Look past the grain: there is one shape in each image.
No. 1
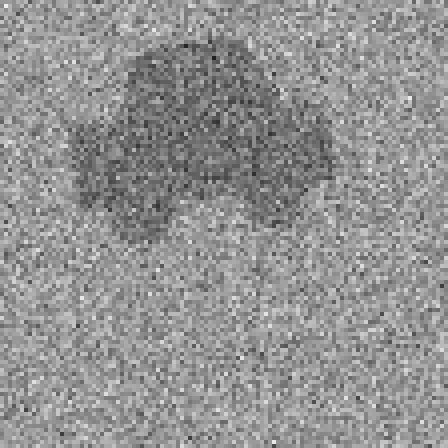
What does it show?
dark car
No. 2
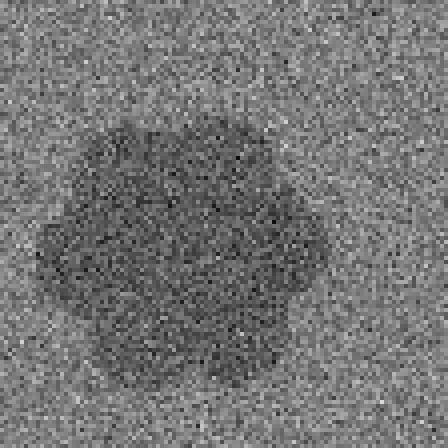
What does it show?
dark flower
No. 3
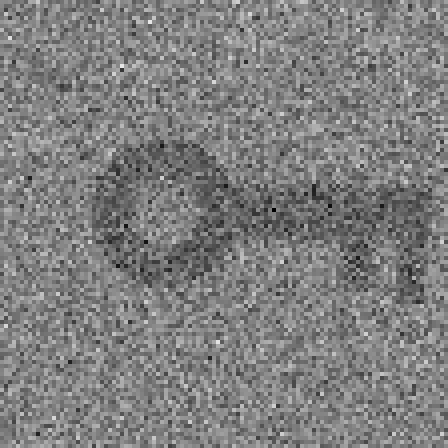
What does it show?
dark key
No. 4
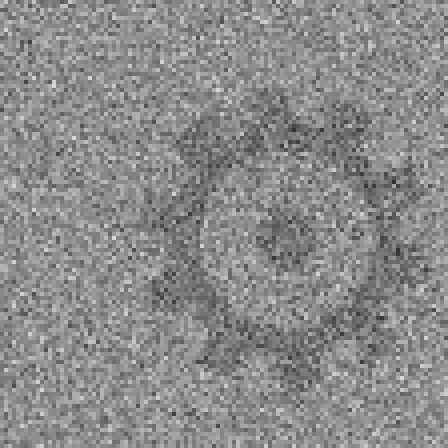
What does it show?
dark gear
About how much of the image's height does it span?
two thirds
